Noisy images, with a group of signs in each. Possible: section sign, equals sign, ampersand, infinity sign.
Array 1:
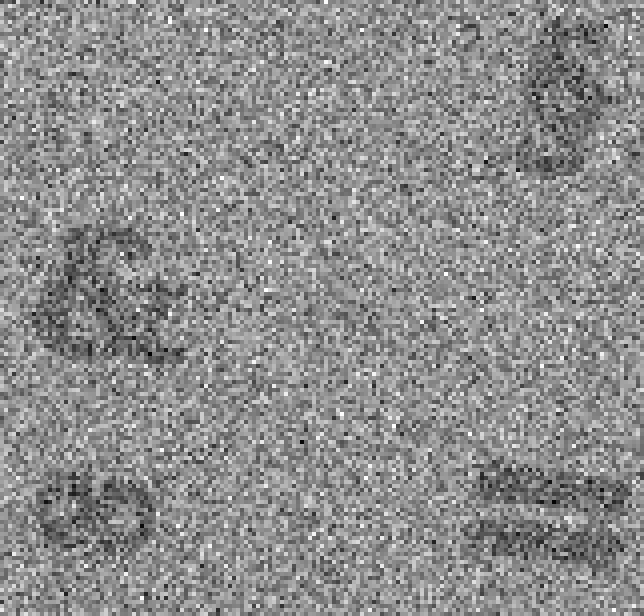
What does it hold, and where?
top right: section sign; middle left: ampersand; bottom left: infinity sign; bottom right: equals sign
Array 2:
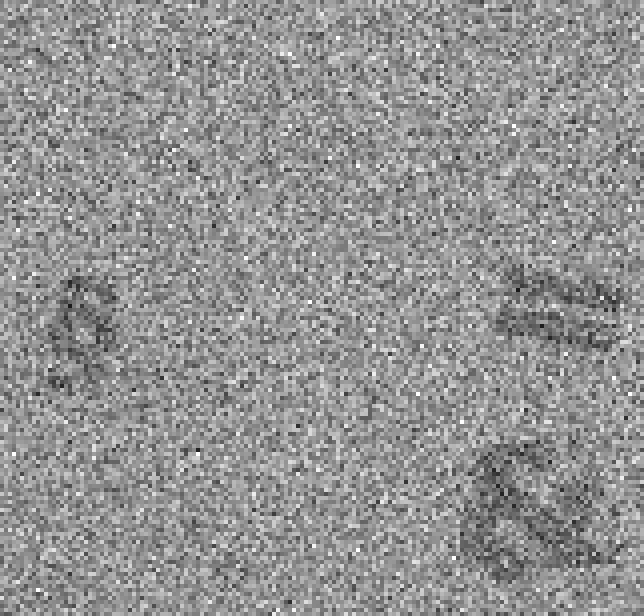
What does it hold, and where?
middle left: section sign; middle right: equals sign; bottom right: ampersand
